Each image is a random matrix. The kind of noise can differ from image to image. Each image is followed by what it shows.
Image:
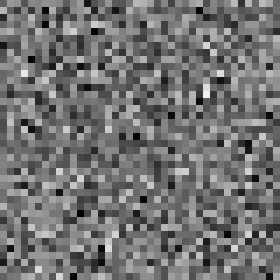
independent entries
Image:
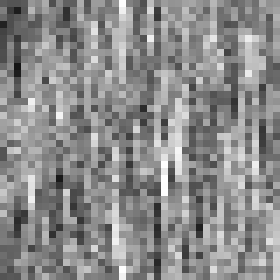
streaked along the columns
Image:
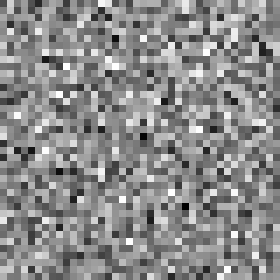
independent entries
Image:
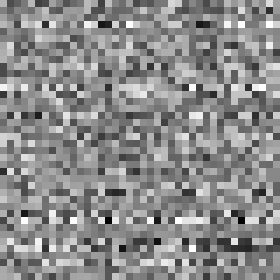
rows of uneven size
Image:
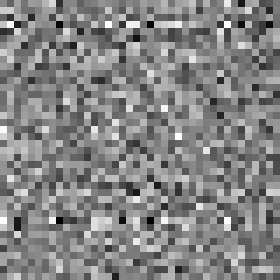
low rank plus noise
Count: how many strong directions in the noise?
one
